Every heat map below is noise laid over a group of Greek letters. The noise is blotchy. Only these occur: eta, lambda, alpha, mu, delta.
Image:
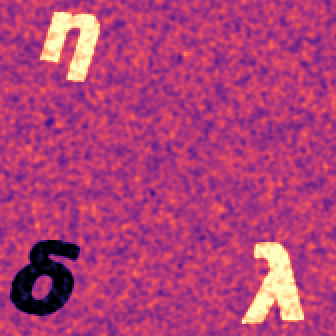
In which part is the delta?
bottom left
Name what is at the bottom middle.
nothing
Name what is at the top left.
eta
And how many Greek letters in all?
3
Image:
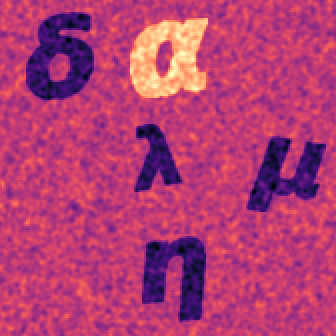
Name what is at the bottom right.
nothing
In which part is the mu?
middle right
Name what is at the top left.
delta
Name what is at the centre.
lambda
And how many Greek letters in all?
5
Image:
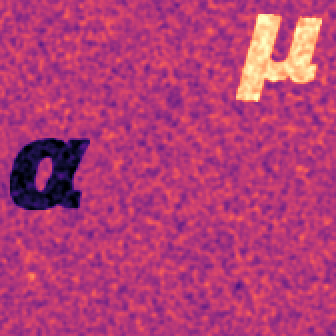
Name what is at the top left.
nothing
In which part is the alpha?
middle left
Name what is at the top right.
mu
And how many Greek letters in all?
2
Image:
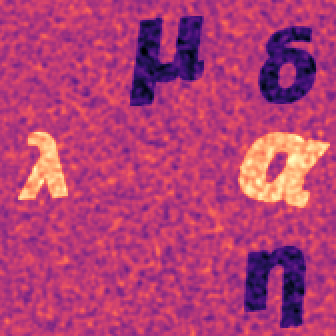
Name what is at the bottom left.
nothing
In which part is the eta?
bottom right
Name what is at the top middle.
mu
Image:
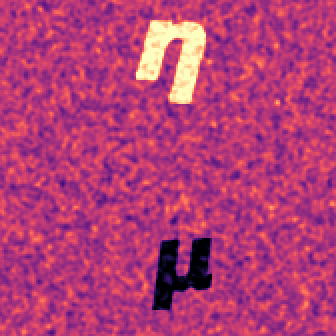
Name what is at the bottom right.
nothing
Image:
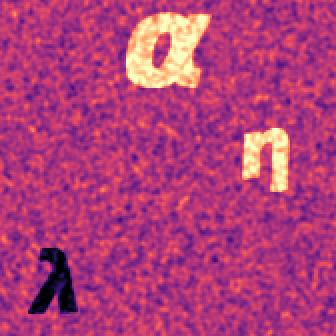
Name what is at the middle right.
eta
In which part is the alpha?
top middle
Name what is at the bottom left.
lambda
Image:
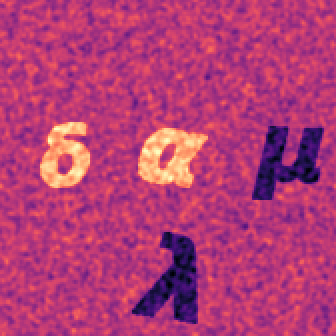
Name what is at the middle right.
mu
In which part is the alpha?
centre
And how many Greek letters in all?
4
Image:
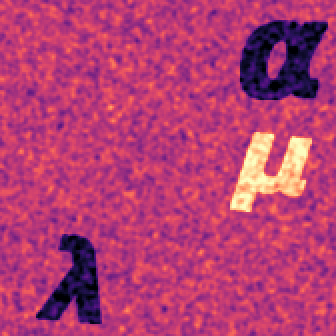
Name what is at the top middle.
nothing
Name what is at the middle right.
mu
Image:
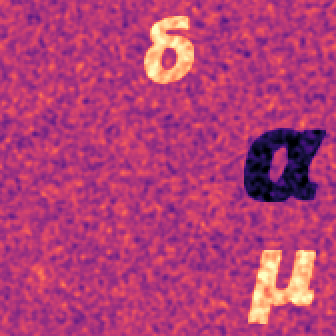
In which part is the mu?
bottom right
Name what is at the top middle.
delta
